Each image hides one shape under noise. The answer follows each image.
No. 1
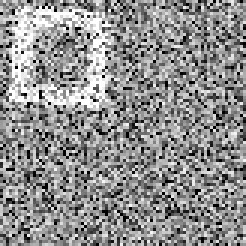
square frame
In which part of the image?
top left
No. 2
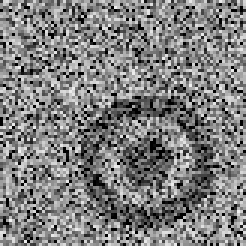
bullseye
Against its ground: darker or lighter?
darker
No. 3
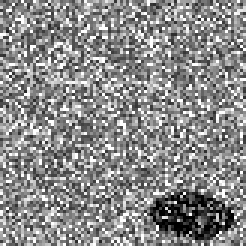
ellipse
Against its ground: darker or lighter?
darker
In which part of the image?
bottom right
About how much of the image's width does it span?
a third
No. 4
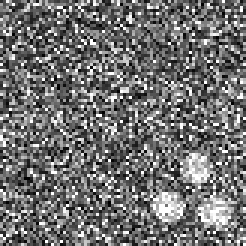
three dots
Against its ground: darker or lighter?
lighter
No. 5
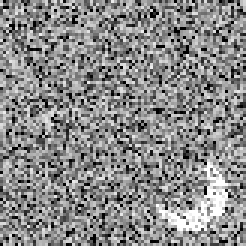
crescent
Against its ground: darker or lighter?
lighter
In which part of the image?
bottom right
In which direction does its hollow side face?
up and left
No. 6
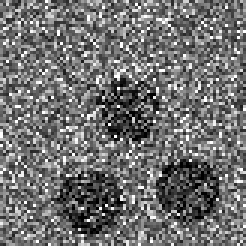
three dots
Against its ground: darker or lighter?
darker
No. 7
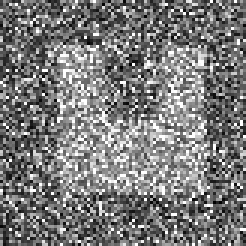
square with a notch
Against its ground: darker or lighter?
lighter
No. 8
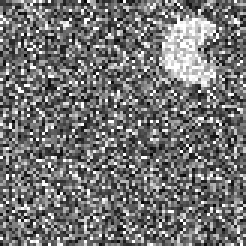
disc with a wedge cut out
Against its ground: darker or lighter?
lighter
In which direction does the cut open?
right
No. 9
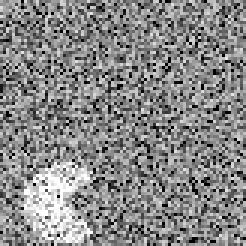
disc with a wedge cut out
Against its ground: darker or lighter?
lighter
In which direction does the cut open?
right
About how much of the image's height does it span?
a third
